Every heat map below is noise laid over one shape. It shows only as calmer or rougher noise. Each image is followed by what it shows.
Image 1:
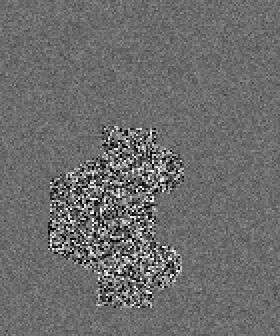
car
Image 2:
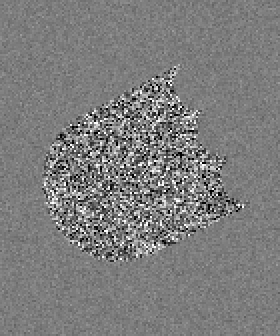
ghost
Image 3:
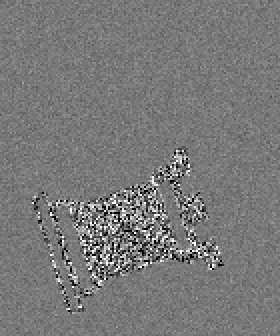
chess rook
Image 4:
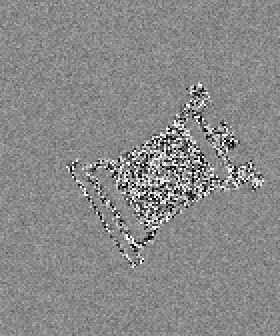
chess rook
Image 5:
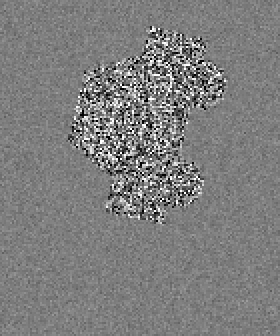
car
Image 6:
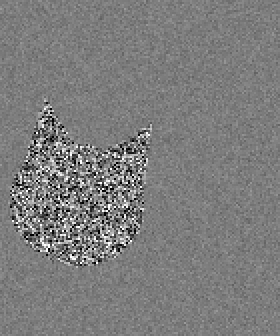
cat's head
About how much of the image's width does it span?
half
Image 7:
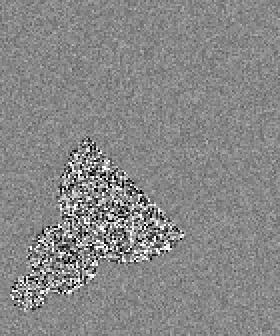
chess pawn
